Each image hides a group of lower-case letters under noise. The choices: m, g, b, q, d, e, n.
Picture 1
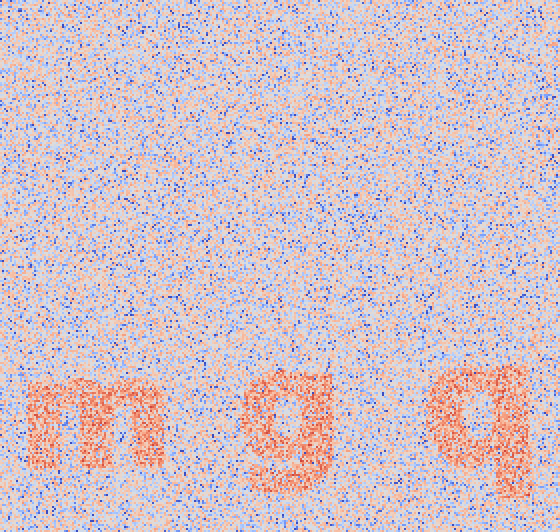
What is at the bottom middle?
g
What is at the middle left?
nothing
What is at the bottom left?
m
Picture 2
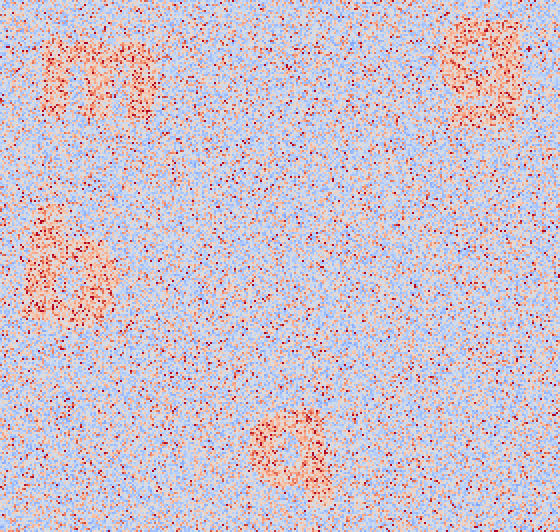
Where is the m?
top left
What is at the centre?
nothing
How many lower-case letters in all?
4
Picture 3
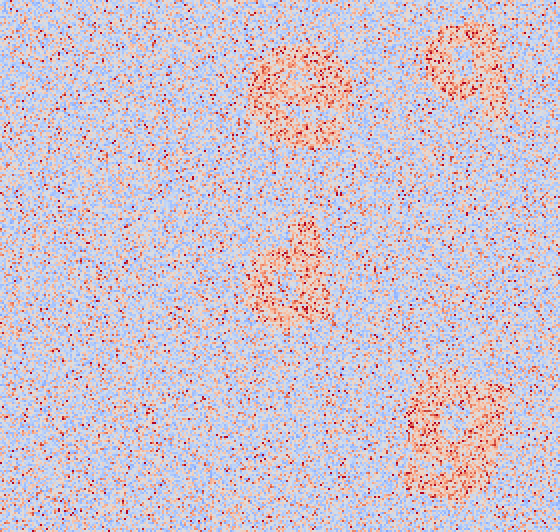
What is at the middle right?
nothing
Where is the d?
centre
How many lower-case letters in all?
4
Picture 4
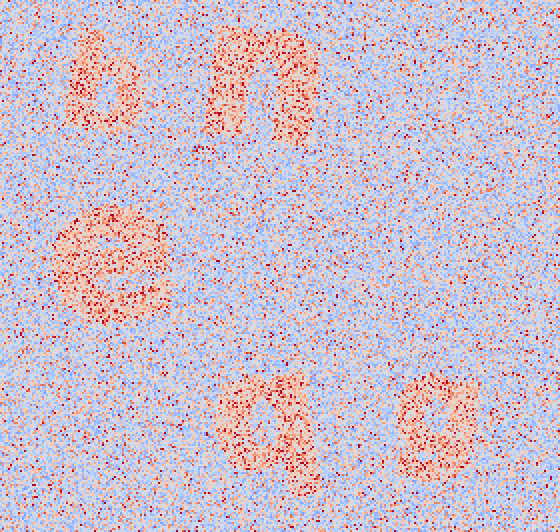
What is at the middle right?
nothing
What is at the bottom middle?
q
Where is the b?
top left
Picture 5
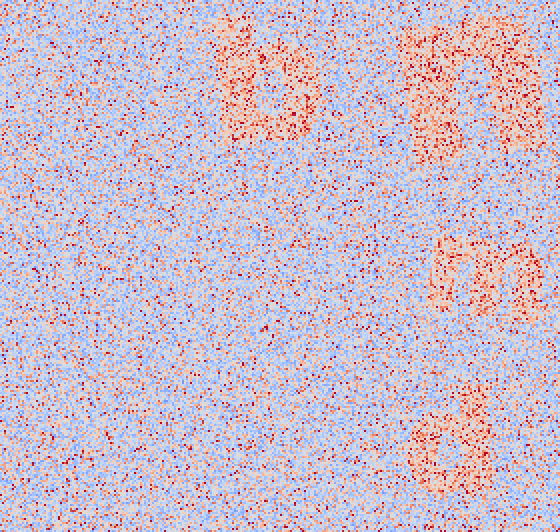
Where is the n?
top right
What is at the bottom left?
nothing
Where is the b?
top middle
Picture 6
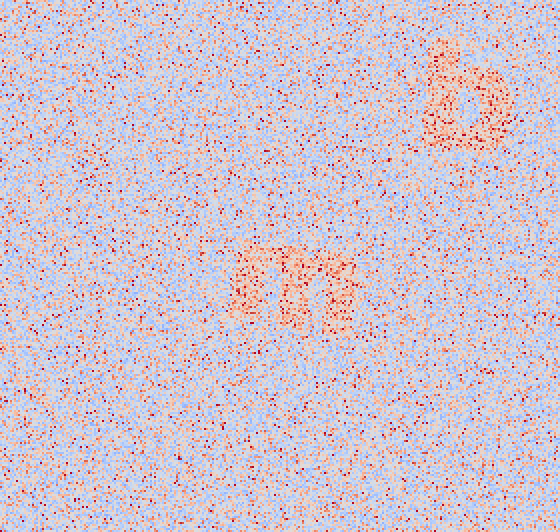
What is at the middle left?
nothing
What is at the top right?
b
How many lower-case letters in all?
2
